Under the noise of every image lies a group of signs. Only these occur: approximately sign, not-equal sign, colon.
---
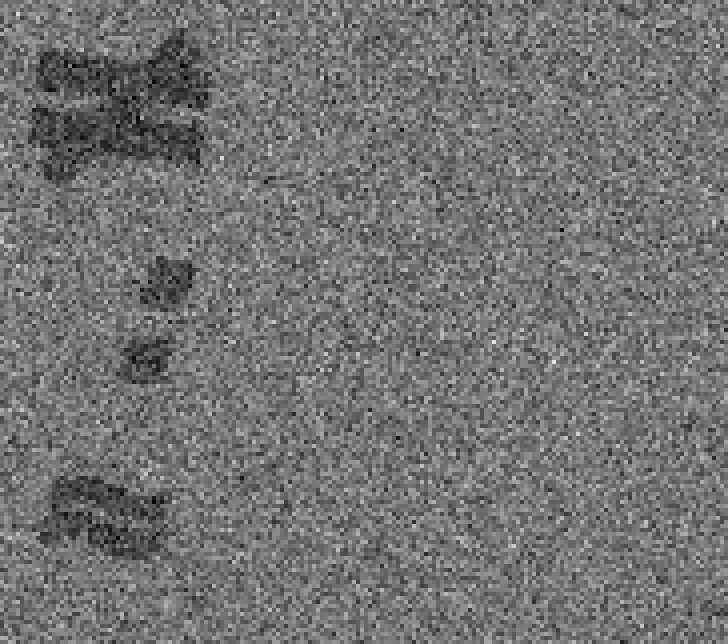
top left: not-equal sign; middle left: colon; bottom left: approximately sign
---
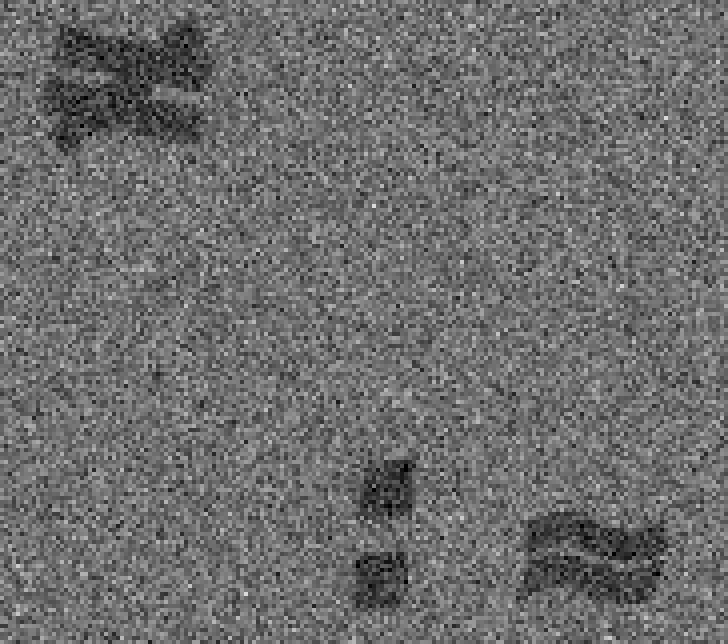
top left: not-equal sign; bottom middle: colon; bottom right: approximately sign
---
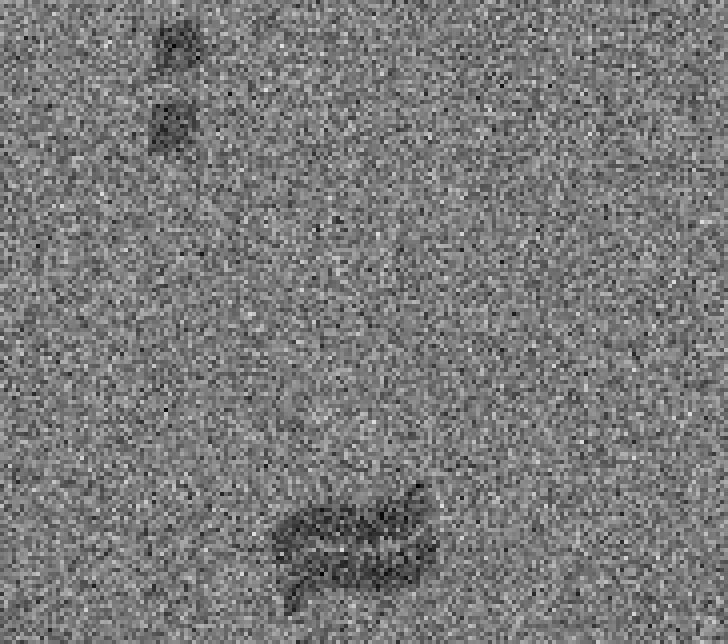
top left: colon; bottom middle: approximately sign
